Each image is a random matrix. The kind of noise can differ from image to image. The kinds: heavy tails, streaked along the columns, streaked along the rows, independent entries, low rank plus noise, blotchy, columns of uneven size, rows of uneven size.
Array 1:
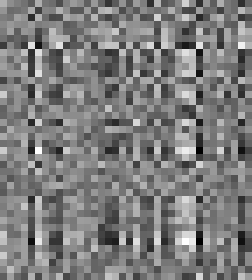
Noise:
low rank plus noise
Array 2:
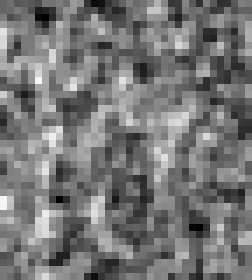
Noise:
blotchy
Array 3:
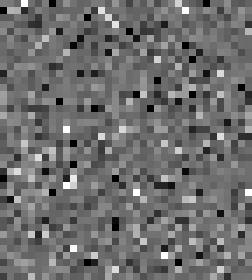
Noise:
heavy tails
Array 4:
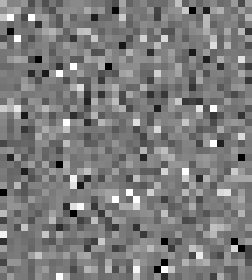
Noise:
heavy tails
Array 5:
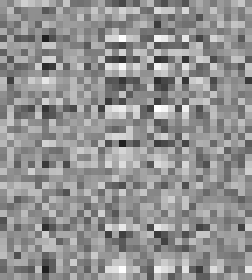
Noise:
low rank plus noise
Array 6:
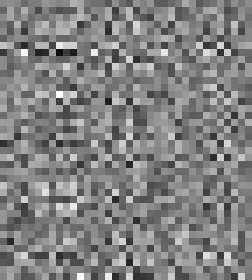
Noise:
low rank plus noise
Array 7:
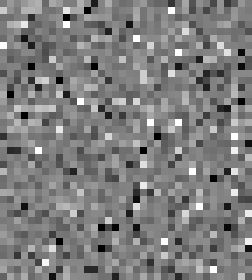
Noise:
heavy tails
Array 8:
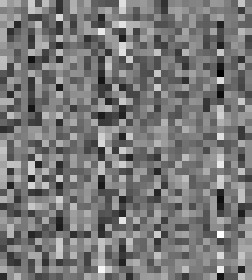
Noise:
columns of uneven size
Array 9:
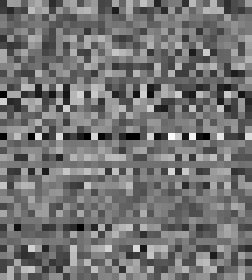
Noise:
rows of uneven size
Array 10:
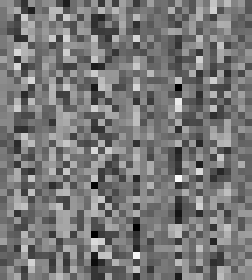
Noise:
columns of uneven size
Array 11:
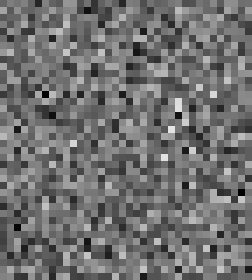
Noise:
independent entries
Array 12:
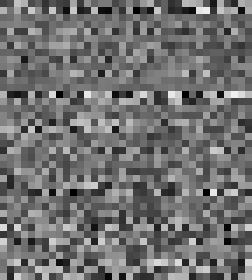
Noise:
rows of uneven size
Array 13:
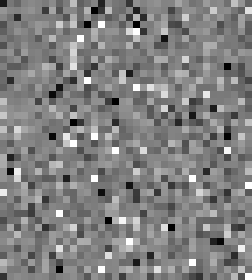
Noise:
heavy tails
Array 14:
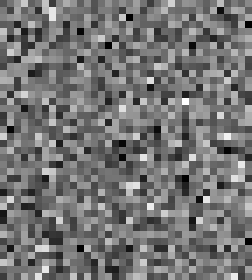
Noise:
independent entries
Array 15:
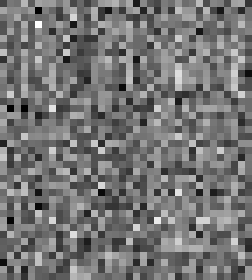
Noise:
low rank plus noise
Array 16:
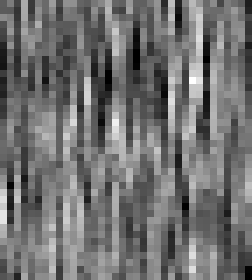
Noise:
streaked along the columns
